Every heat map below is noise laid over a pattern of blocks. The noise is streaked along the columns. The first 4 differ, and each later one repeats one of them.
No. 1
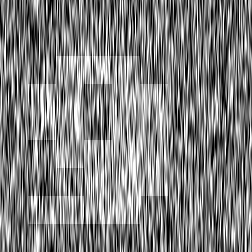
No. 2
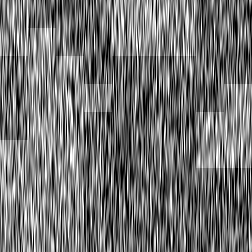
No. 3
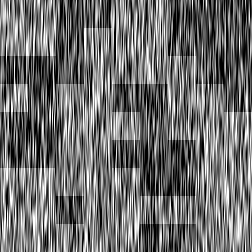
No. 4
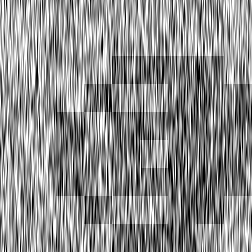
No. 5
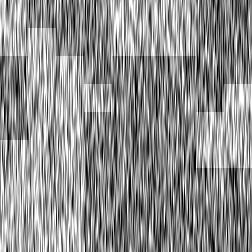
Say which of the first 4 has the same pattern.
2
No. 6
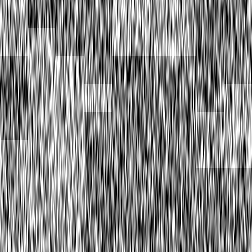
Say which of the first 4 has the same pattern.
2
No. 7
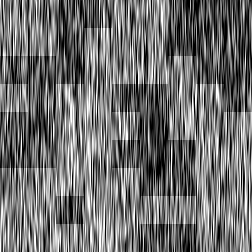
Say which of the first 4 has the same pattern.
3
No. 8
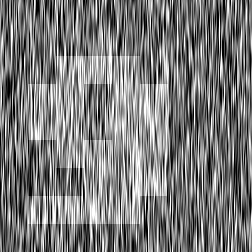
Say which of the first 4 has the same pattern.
1
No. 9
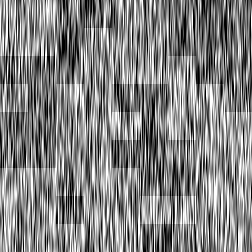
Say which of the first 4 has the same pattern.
3
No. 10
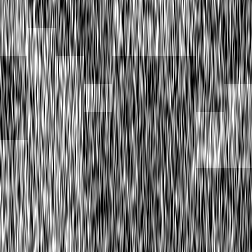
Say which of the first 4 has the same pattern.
2
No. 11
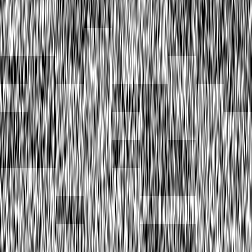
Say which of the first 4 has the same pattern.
3
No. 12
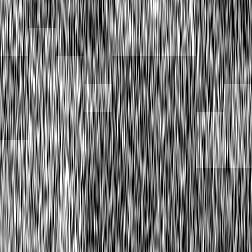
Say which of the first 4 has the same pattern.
2
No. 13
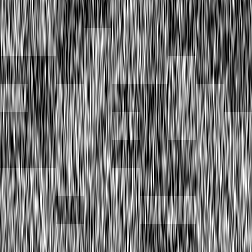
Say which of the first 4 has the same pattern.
3
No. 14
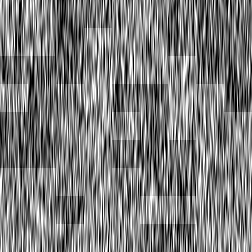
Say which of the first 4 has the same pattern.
3
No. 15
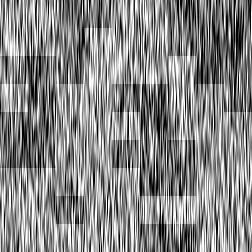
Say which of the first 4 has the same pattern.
3
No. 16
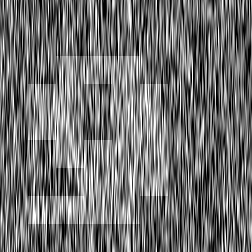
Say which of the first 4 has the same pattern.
1
